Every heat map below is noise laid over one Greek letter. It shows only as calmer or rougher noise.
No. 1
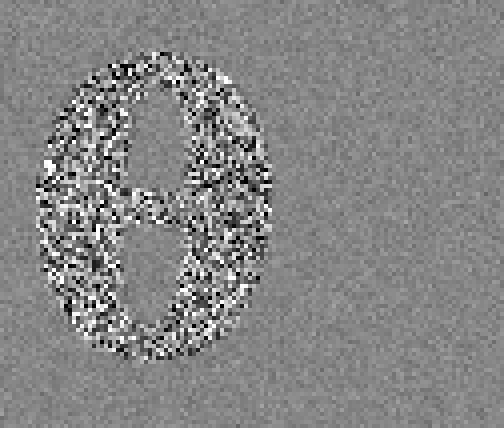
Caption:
rough theta
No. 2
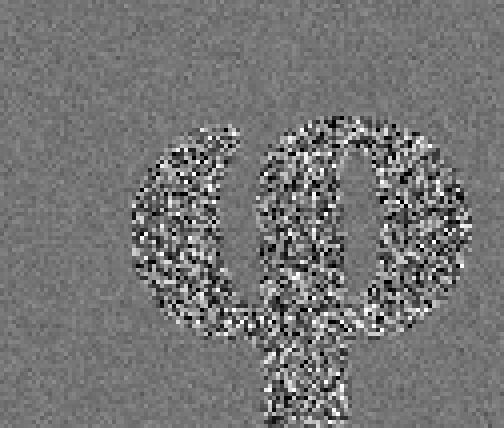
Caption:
rough phi
